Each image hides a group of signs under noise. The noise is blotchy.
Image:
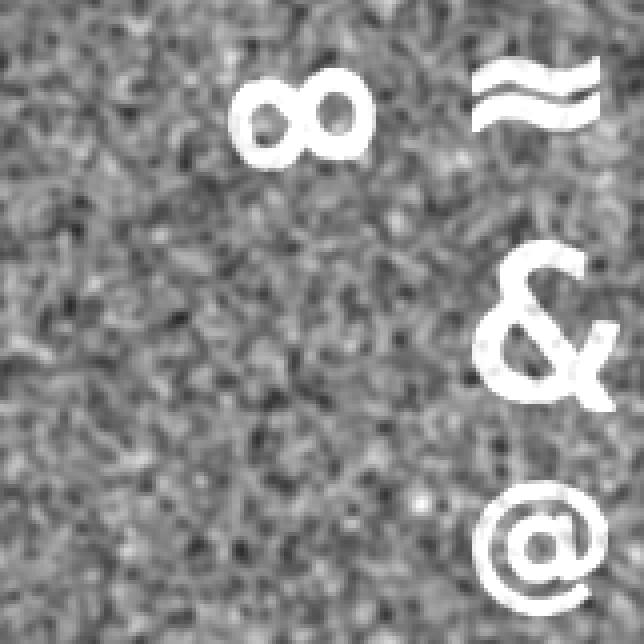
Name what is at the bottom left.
nothing
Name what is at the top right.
approximately sign
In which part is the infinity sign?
top middle
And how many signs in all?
4
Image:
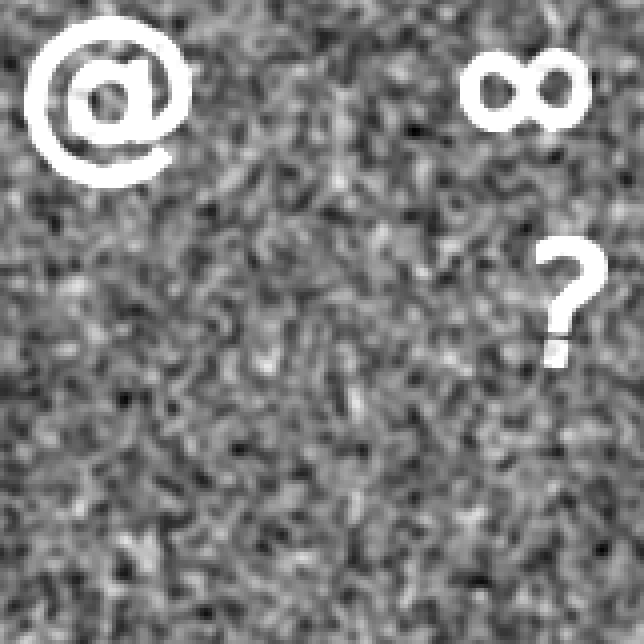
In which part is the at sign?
top left
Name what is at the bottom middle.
nothing
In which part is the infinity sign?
top right
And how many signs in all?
3
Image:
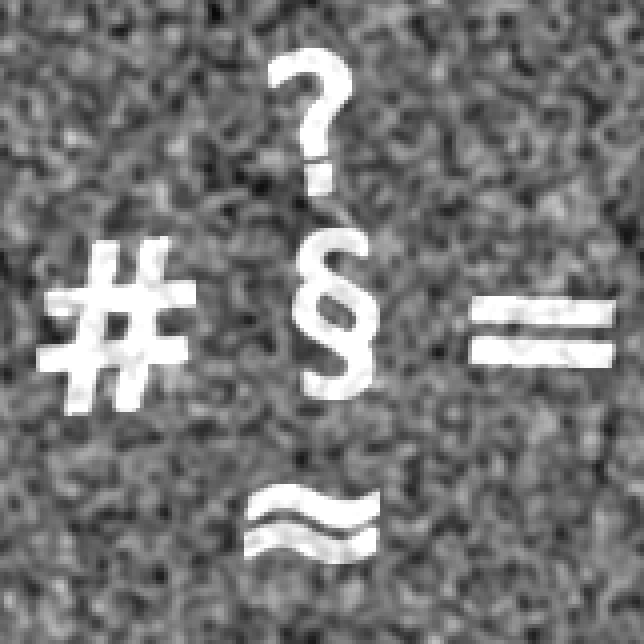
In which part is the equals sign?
middle right
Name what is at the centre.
section sign
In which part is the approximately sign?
bottom middle
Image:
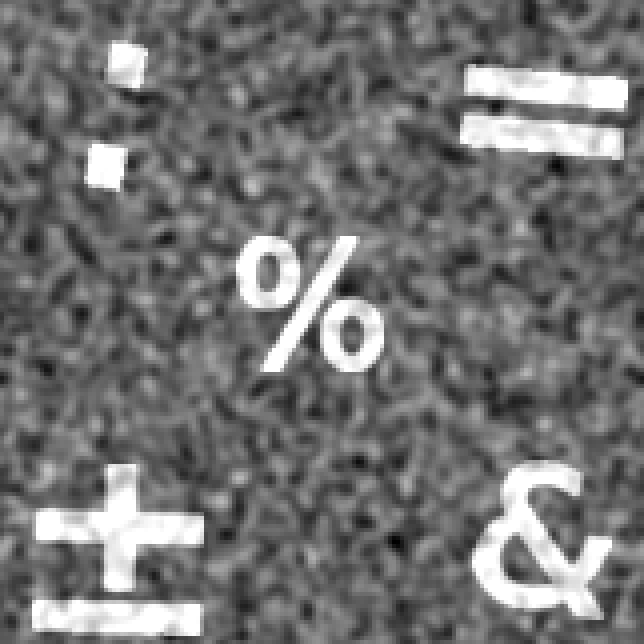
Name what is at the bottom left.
plus-minus sign
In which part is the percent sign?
centre
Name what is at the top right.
equals sign
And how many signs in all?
5
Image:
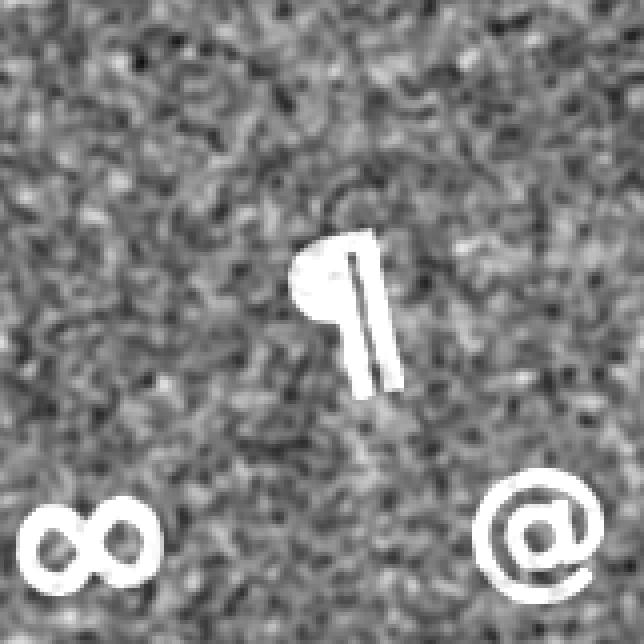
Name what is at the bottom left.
infinity sign
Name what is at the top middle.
nothing
